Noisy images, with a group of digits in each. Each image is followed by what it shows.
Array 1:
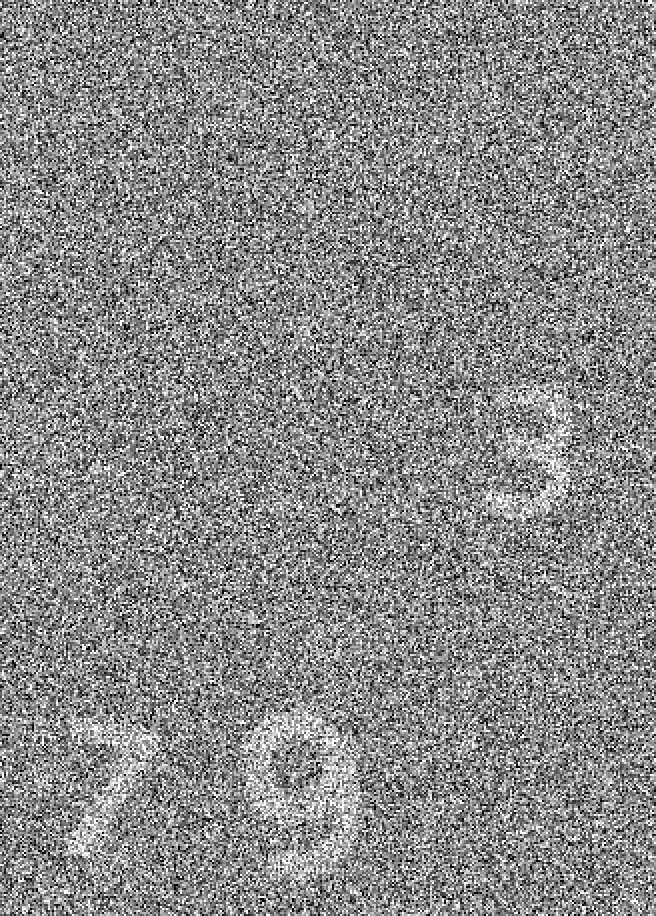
middle right: light 3; bottom left: light 7; bottom middle: light 9
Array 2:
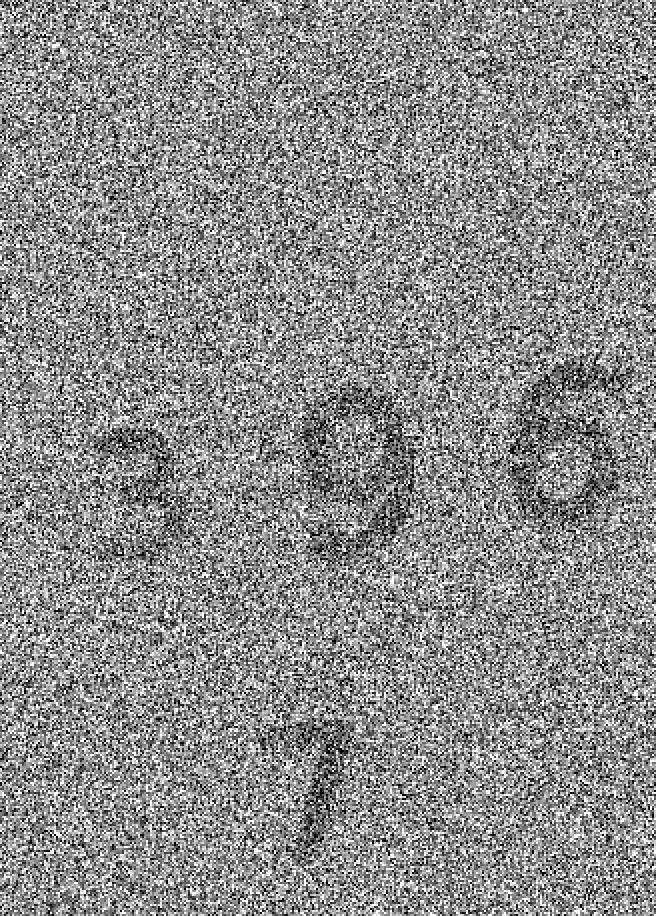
middle left: dark 3; centre: dark 9; middle right: dark 6; bottom middle: dark 7
